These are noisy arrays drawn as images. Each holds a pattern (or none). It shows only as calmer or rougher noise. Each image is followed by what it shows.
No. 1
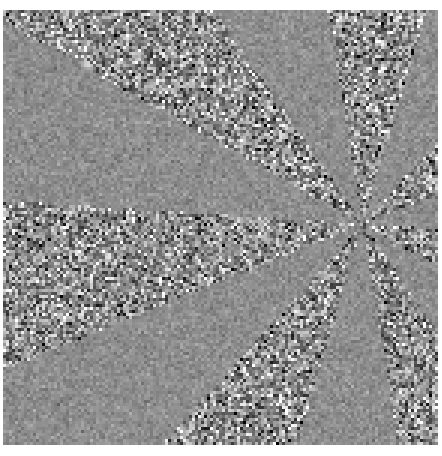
spokes from one point
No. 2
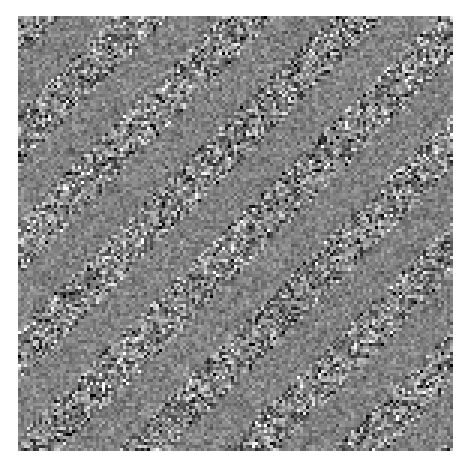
diagonal stripes
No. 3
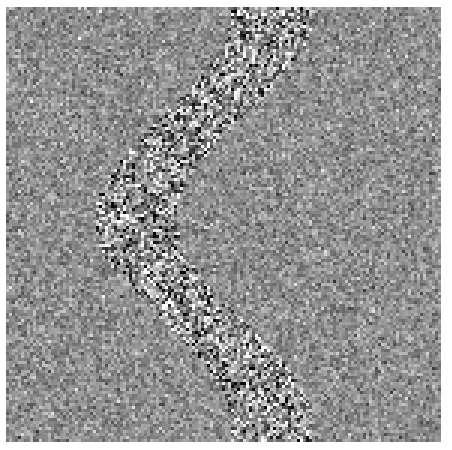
a wavy band
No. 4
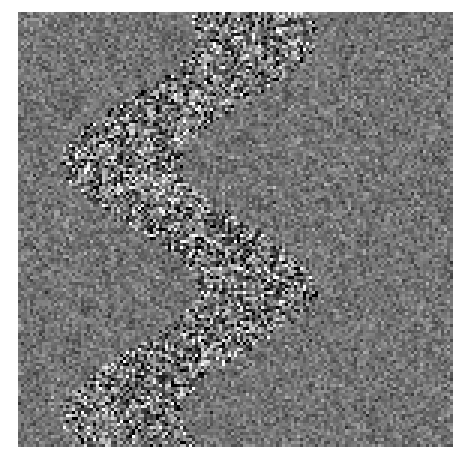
a wavy band
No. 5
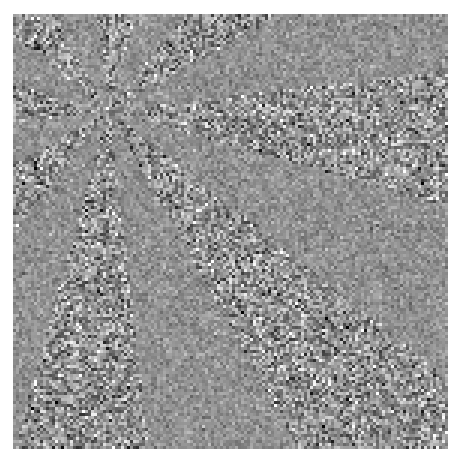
spokes from one point
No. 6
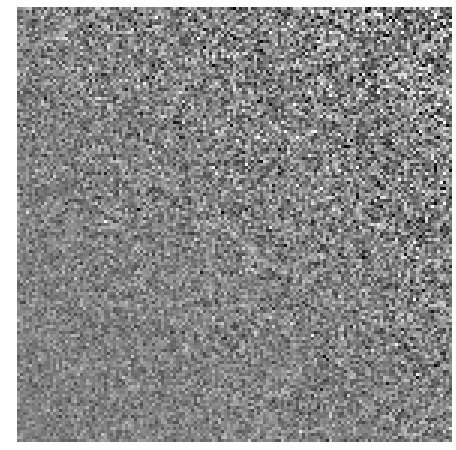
a smooth slope
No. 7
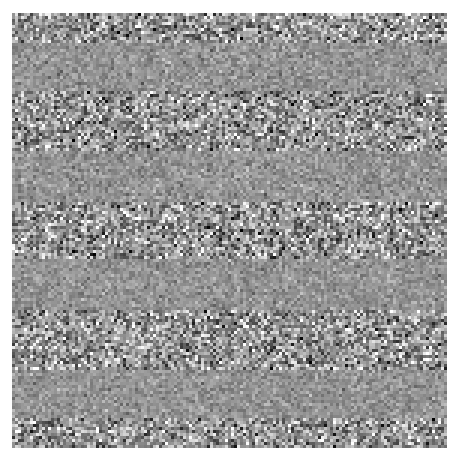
horizontal stripes
